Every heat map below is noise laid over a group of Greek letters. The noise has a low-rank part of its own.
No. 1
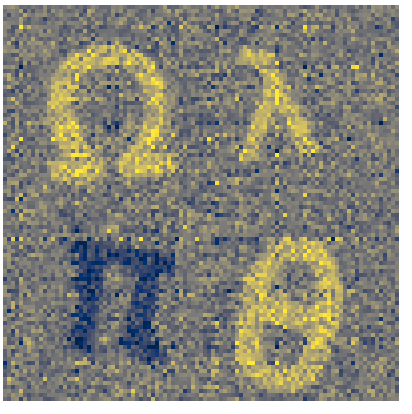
top left: light omega; top right: light lambda; bottom left: dark pi; bottom right: light theta
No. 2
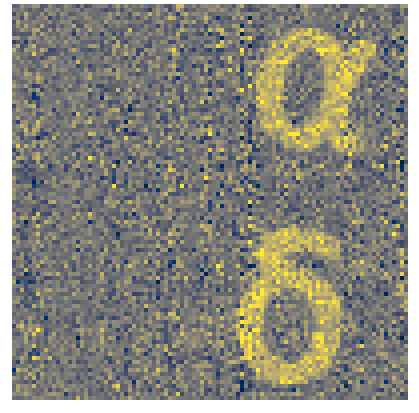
top right: light alpha; bottom right: light delta
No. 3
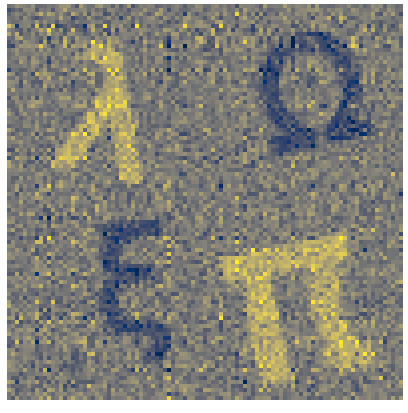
top left: light lambda; top right: dark omega; bottom left: dark xi; bottom right: light pi
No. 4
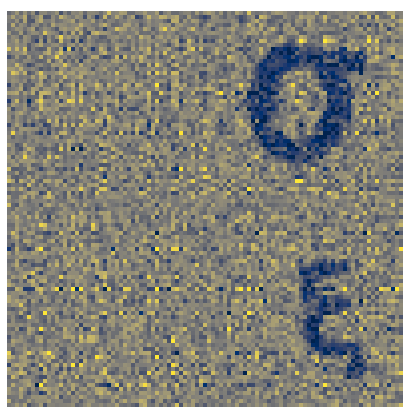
top right: dark sigma; bottom right: dark xi
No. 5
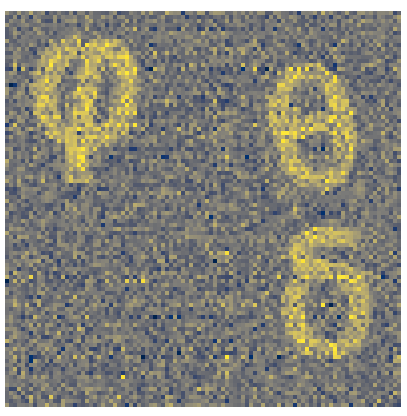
top left: light phi; top right: light theta; bottom right: light delta
